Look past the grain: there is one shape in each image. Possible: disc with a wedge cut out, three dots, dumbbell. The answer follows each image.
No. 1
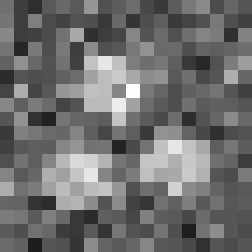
light three dots
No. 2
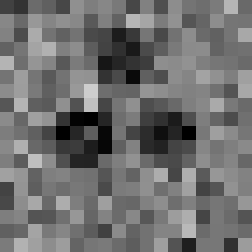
dark three dots
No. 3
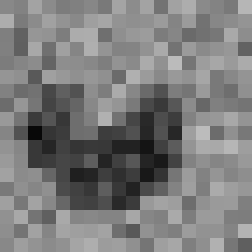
dark disc with a wedge cut out
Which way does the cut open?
up
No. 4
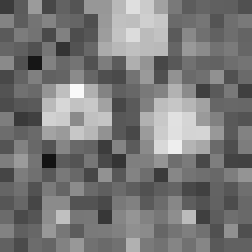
light three dots
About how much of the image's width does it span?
two thirds
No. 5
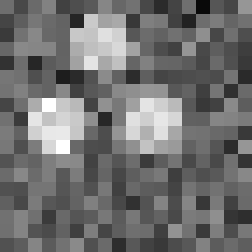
light three dots
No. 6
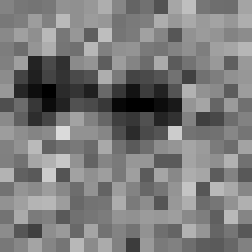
dark dumbbell
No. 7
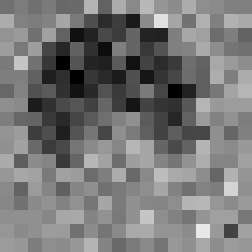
dark disc with a wedge cut out
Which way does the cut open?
down
